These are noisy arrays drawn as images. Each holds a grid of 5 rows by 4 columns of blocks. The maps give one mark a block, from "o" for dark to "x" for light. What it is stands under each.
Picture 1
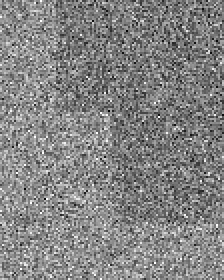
x o o o
x o o o
x x o o
x x o o
x x x x
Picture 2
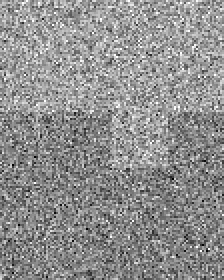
x x x x
x x x x
o o x o
o o o o
o o o o
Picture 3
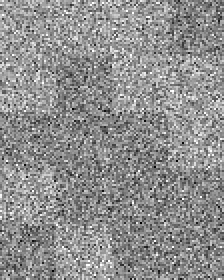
x x x o
x o x x
o o o x
x o o o
o x o o
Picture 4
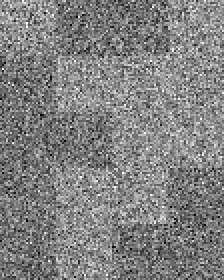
x o o x
o x x x
o o x x
o x x o
o x o o
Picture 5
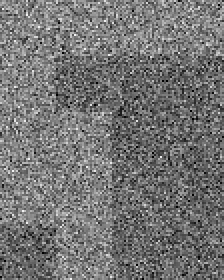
x x x x
x o o o
x x o o
x x o o
o x o o
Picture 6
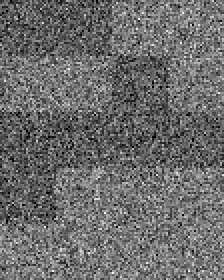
o o x x
x x o x
o o o o
o x x x
x x x x
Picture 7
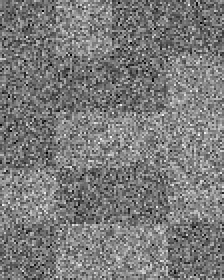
o x o o
o o o x
o x x x
x o o x
o x x o
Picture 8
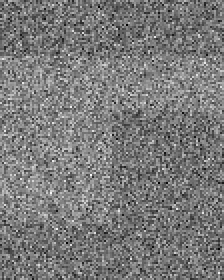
o o o o
x x x x
x x o o
x x o o
o o o o
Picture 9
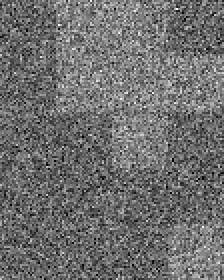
o x x o
o x x x
o o x o
o o o o
o o o x
